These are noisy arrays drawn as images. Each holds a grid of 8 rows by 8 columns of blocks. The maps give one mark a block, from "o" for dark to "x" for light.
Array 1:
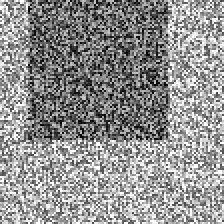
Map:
x o o o o o x x
x o o o o o x x
x o o o o o x x
x o o o o o x x
x o o o o o x x
x x x x x x x x
x x x x x x x x
x x x x x x x x
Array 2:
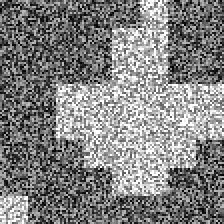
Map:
o o o o o x o o
o o o o x x o o
o o o o x x o o
o o x x x x x x
o o x x x x x x
o o o x x x x o
o o o o x x o o
x o o o o o o o
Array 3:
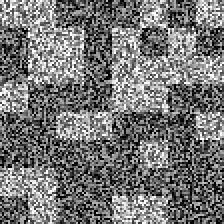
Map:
x x o o o x o x
o x x o x o x o
o x x o x x x x
x o o o x x o o
o o x x o o o x
o o o o o x o o
x x o o o o o o
o x o o x x o o
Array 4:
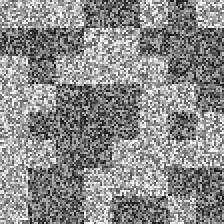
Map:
x x x o o x o x
o o o x x o o o
x o x x x x o o
x x o o o x x o
x o o o o x o x
x x o o x x x x
x o o x x x o o
x o o x o o x o
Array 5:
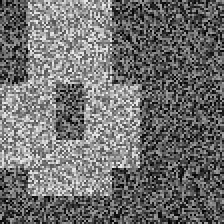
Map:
o x x x o o o o
o x x x o o o o
o x x x o o o o
x x o x x o o o
x x o x x o o o
x x x x x o o o
o x x x o o o o
o o o o o o o o
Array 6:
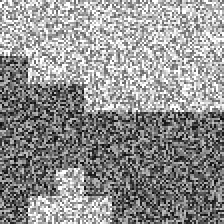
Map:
x x x x x x x x
x x x x x x x x
o x x x x x x x
o o o x x x x x
o o o o o o o o
o o o o o o o o
o o x o o o o o
o x x x o o o o
